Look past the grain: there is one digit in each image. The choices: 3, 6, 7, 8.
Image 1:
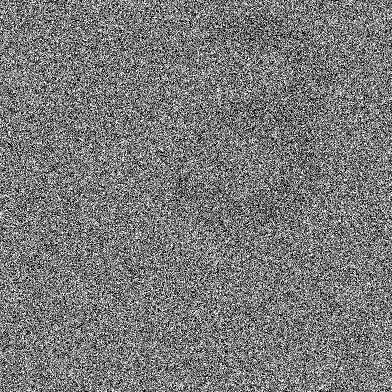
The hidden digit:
3
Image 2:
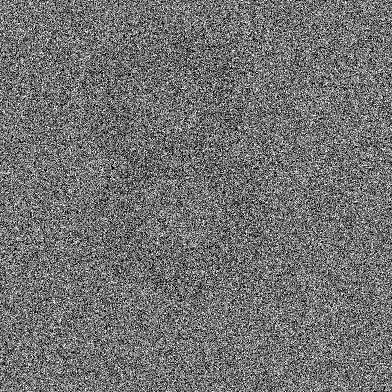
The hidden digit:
8
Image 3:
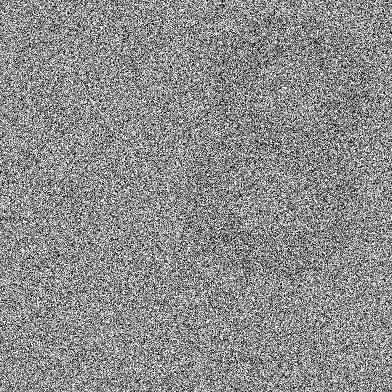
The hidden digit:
8
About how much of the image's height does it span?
two thirds
